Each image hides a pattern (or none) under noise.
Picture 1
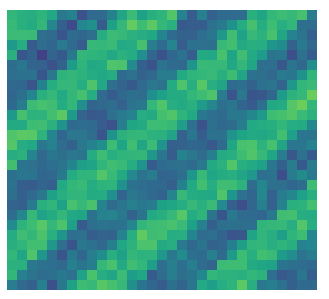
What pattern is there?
diagonal stripes
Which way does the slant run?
bottom left to top right
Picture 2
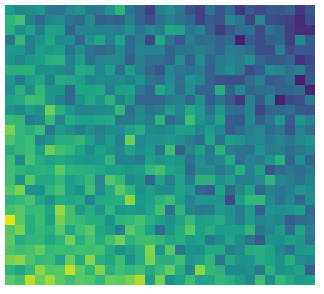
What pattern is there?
a smooth slope
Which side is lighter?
bottom left
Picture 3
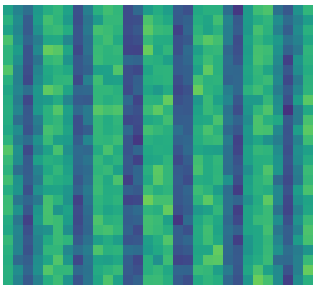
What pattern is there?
vertical stripes
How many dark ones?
6
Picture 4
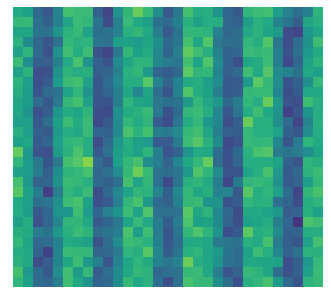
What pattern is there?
vertical stripes
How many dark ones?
5
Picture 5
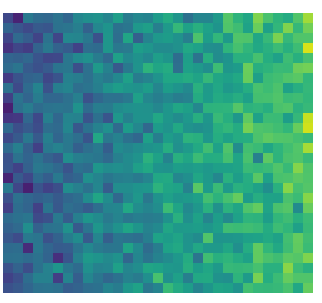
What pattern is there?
a smooth slope
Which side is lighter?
right
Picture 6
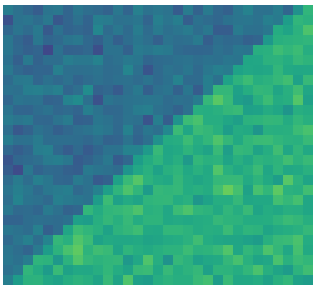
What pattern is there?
a sharp edge
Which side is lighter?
bottom right
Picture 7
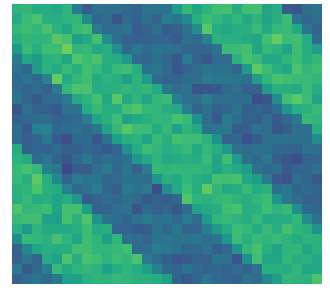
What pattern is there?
diagonal stripes
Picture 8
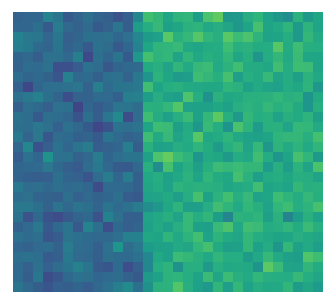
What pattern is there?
a sharp edge
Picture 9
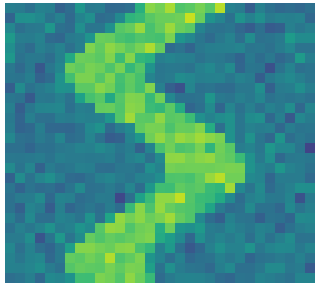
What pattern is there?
a wavy band
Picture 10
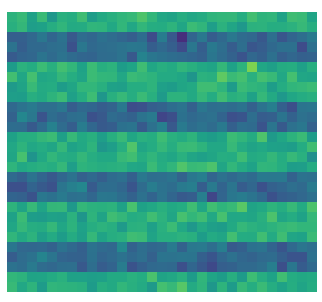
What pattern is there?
horizontal stripes
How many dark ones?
4
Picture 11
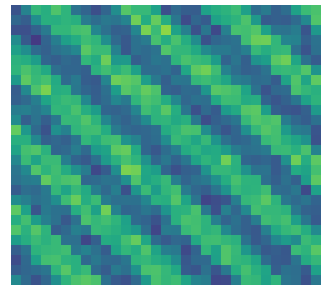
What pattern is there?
diagonal stripes
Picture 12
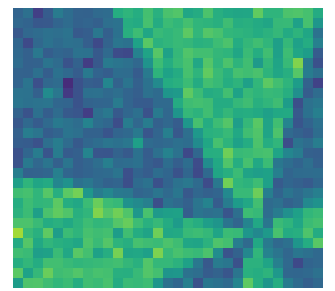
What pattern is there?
spokes from one point
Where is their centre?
bottom right
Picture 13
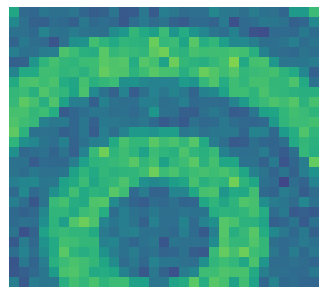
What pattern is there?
rings round one point
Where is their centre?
bottom middle
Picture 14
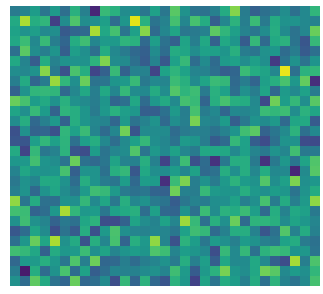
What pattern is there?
only noise
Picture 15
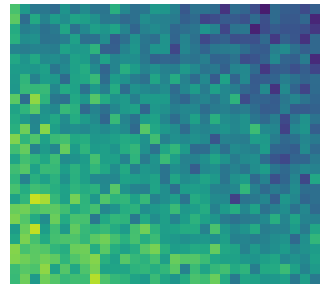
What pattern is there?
a smooth slope
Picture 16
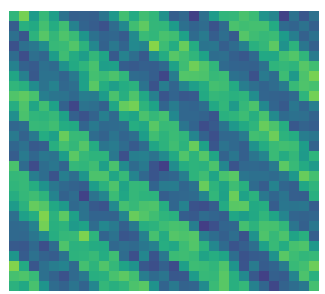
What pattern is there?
diagonal stripes
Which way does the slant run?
top left to bottom right
